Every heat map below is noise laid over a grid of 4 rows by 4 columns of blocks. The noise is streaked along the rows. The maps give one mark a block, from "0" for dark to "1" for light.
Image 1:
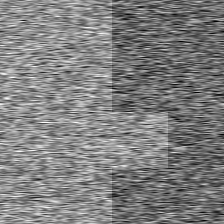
1100
1100
1110
1100
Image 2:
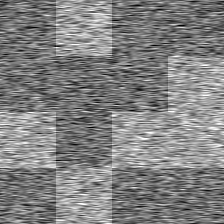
0100
0001
1011
0100
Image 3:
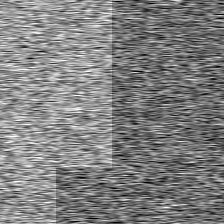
1100
1100
1100
1000
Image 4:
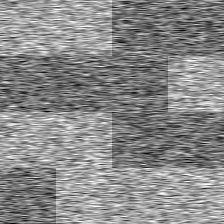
1100
0001
1100
0111
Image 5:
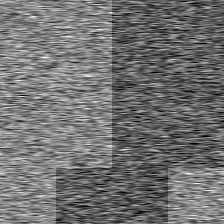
1100
1100
1100
1001
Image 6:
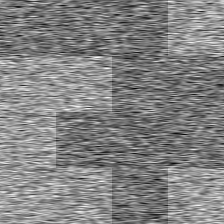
0001
1100
1000
1101
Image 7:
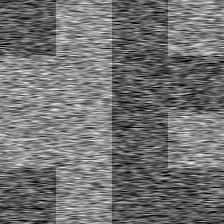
0101
1100
1101
0100
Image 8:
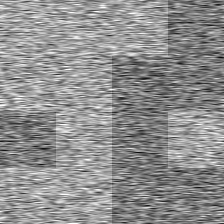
1110
1100
0101
1100
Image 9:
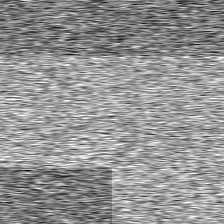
0000
1111
1111
0011
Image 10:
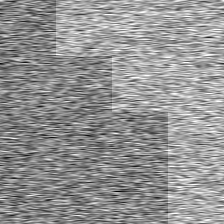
0111
0011
0001
0001
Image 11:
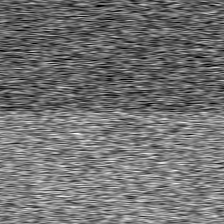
0000
0000
1111
1111
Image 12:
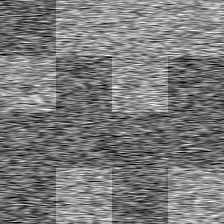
0111
1010
0000
0101
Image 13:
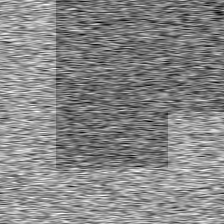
1000
1000
1001
1111
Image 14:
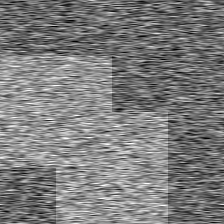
0000
1100
1110
0110
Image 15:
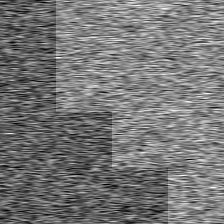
0111
0111
0011
0001
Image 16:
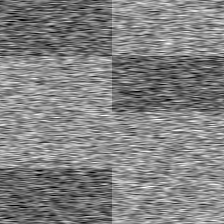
0011
1100
1111
0011
